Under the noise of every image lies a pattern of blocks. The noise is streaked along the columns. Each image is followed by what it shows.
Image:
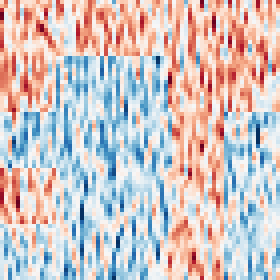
no symmetry
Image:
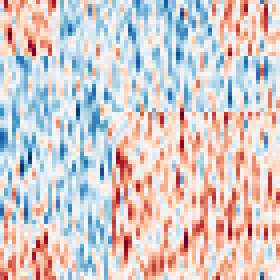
mirrored about the diagonal from the top left
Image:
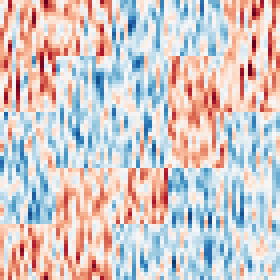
mirrored about the diagonal from the top left
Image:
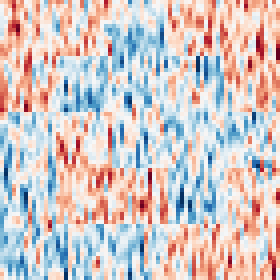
mirrored about the diagonal from the bottom left
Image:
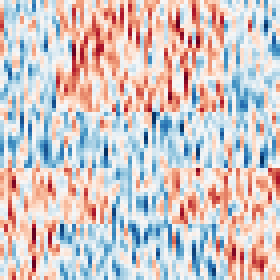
left and right mirror each other
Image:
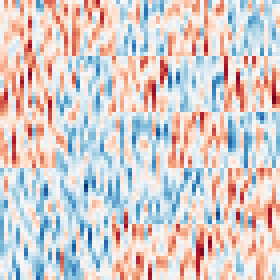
mirrored about the diagonal from the bottom left
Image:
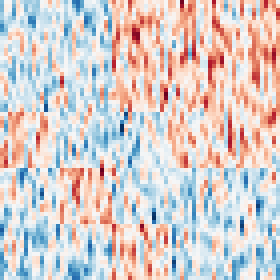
mirrored about the diagonal from the bottom left
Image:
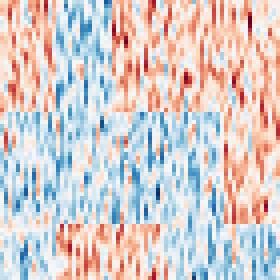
no symmetry
